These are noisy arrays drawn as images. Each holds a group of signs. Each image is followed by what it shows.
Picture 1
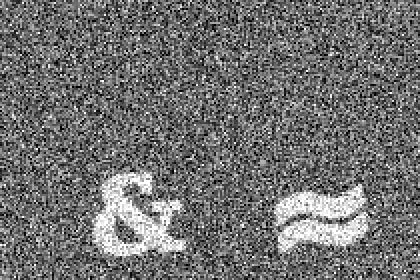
bottom left: ampersand; bottom right: approximately sign
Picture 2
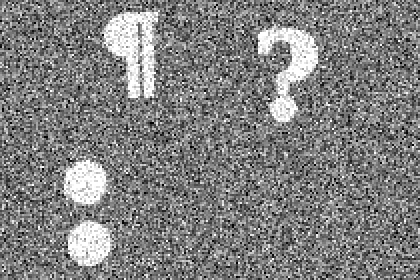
top left: pilcrow; top right: question mark; bottom left: colon
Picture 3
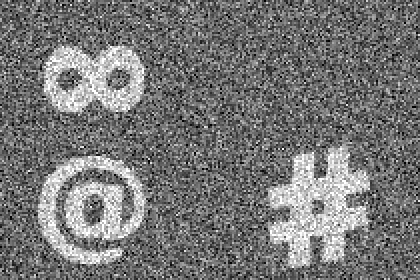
top left: infinity sign; bottom left: at sign; bottom right: hash sign
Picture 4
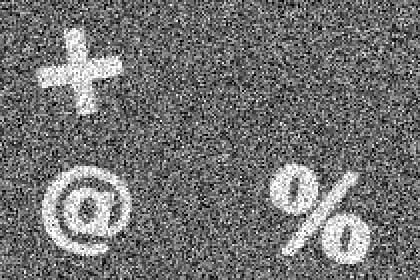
top left: plus sign; bottom left: at sign; bottom right: percent sign
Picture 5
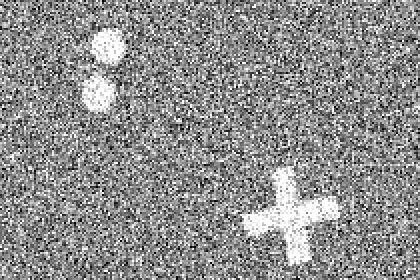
top left: colon; bottom right: plus sign
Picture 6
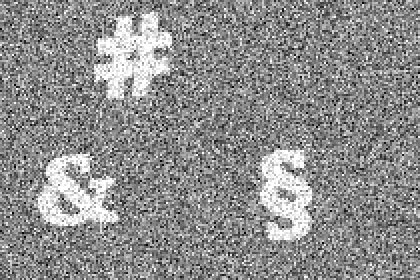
top left: hash sign; bottom left: ampersand; bottom right: section sign
